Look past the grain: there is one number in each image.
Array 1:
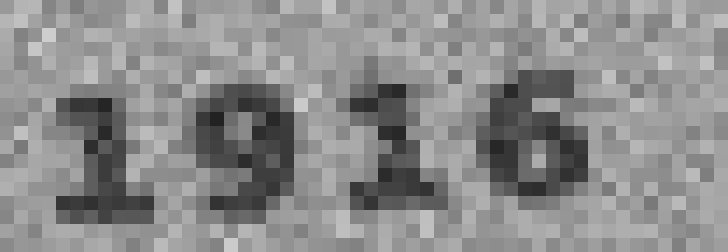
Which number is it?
1916
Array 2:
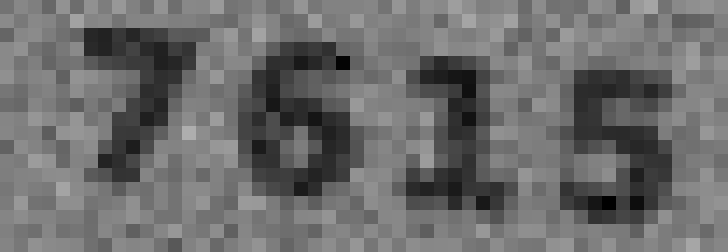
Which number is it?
7615
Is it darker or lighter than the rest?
darker
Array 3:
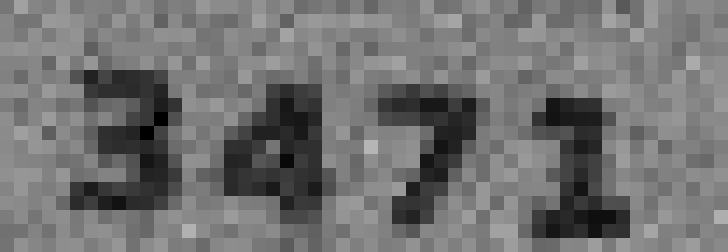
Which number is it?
3471
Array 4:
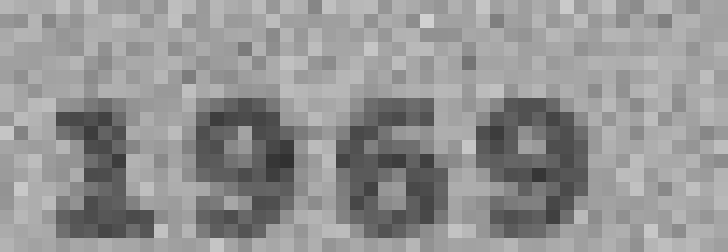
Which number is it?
1969
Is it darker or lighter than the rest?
darker
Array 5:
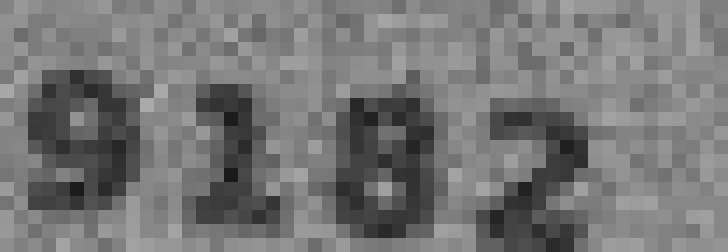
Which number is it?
9182
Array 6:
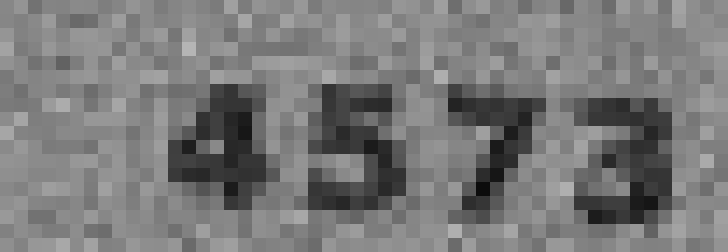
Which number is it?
4573
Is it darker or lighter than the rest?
darker
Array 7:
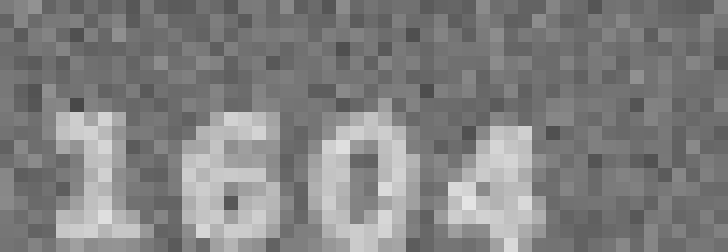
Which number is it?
1604
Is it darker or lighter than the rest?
lighter
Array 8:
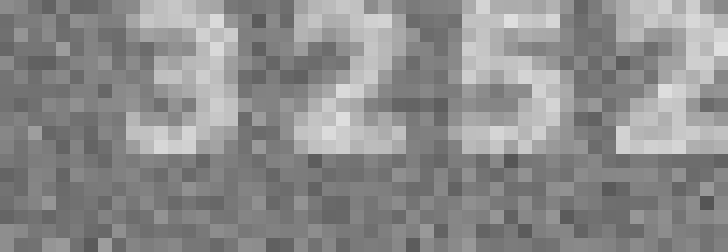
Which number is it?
3252
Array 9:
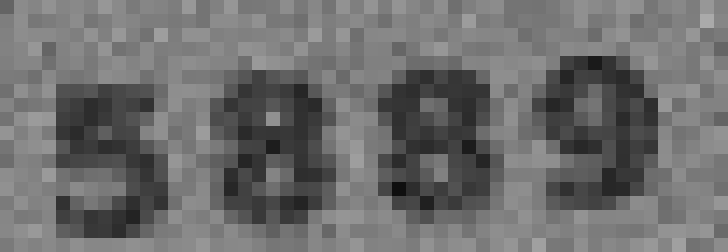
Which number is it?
5889
